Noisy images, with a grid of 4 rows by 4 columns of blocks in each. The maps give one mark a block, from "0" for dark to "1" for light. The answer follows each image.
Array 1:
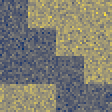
0111
0011
0001
1100
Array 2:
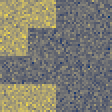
1100
1000
0000
1100
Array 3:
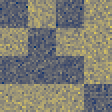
0101
1011
0001
1110
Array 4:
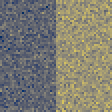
0011
0011
0011
0011
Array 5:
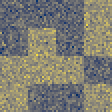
0001
0101
1110
1001
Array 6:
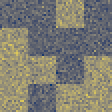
0010
1000
1101
1011
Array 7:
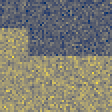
0000
1000
1111
1111
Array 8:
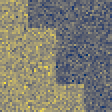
1000
1100
1100
1110
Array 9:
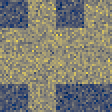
0101
1111
1111
0100
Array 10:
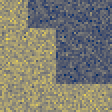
1000
1100
1100
1111
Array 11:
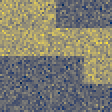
1100
1111
0001
0000
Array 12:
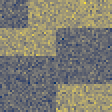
0111
1100
0000
0011
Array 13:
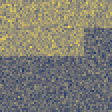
1111
1110
0000
0000
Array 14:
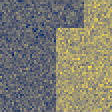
0001
0011
0011
0011
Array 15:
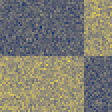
0001
0001
1110
1110
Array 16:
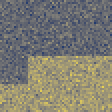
0000
0000
0111
1111
